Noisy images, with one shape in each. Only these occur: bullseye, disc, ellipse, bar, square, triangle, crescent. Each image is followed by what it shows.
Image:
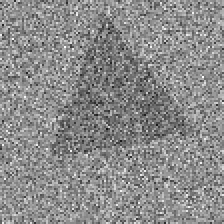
triangle
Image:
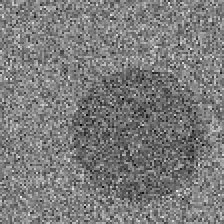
disc
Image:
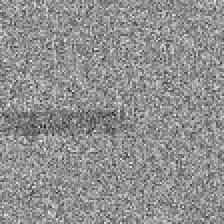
bar
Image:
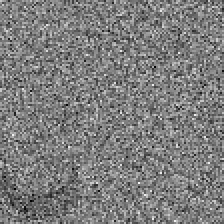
crescent
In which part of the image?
bottom left
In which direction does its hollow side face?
up
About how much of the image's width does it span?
a third
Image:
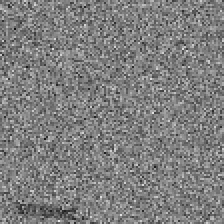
bar
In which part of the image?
bottom left
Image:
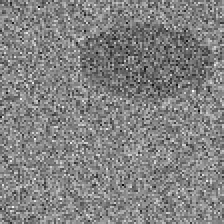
ellipse
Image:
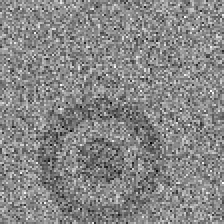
bullseye
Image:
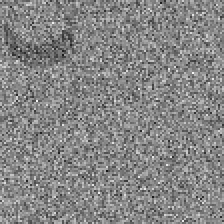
crescent
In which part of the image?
top left
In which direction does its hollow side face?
up
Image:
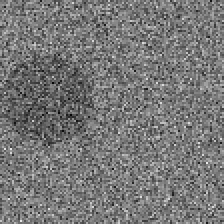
disc
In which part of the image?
middle left
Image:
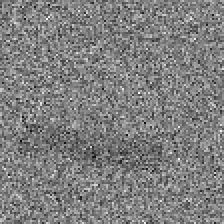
bar
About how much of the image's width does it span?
two thirds
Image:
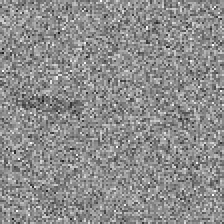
bar
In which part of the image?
middle left
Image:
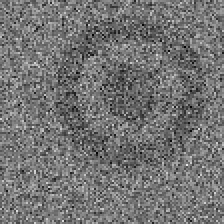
bullseye
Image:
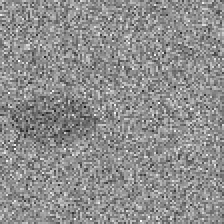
ellipse
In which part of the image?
middle left
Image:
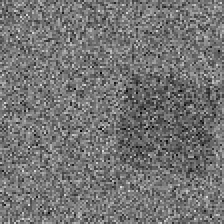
square
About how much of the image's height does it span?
half
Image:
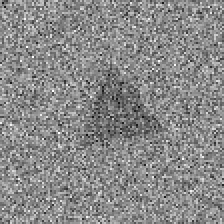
triangle
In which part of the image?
centre
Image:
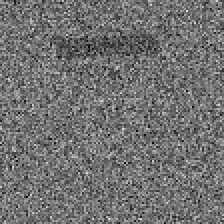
bar
